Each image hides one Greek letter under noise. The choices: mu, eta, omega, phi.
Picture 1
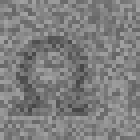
dark omega
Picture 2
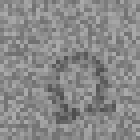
dark omega
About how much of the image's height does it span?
half
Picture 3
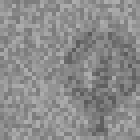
dark phi
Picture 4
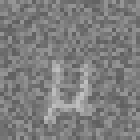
light mu
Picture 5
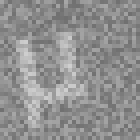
light mu
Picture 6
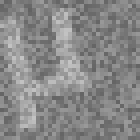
light mu
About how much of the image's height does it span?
nearly all
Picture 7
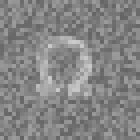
light omega, centre
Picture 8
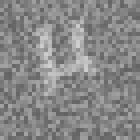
light mu
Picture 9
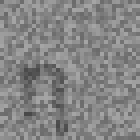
dark eta
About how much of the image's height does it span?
half
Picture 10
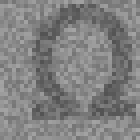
dark omega
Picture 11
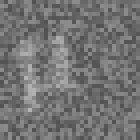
light mu
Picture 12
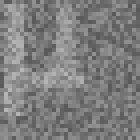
light mu
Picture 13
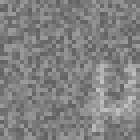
light mu
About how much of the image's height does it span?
half
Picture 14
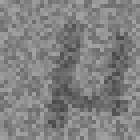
dark mu
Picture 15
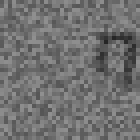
dark eta, middle right
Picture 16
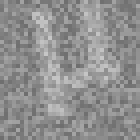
light mu
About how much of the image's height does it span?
nearly all
